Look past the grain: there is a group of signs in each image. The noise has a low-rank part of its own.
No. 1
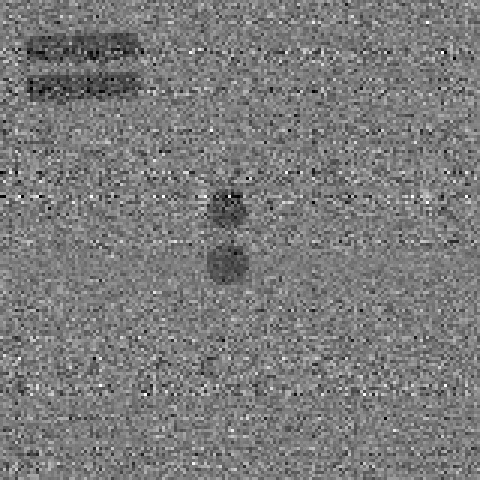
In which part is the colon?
centre
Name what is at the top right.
nothing
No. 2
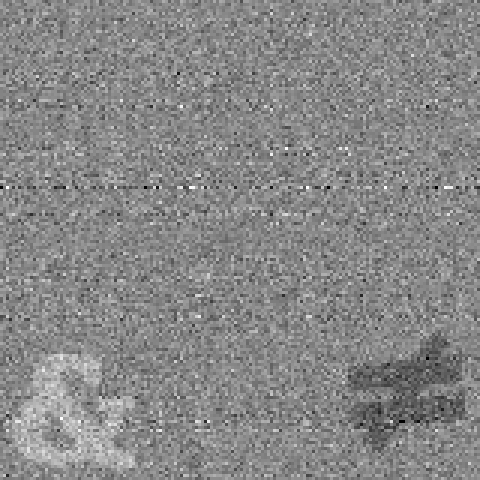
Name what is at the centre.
nothing
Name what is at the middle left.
nothing
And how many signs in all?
2
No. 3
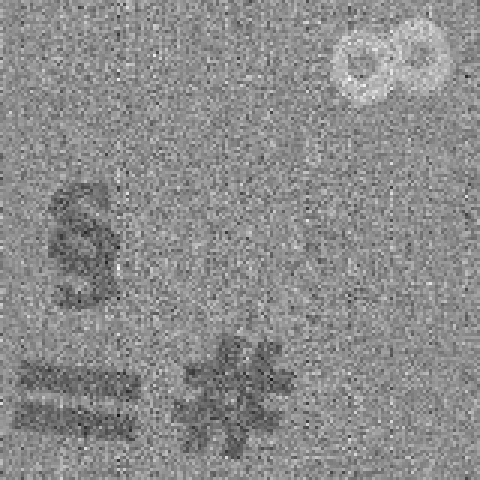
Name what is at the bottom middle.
hash sign
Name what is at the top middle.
nothing
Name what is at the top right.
infinity sign
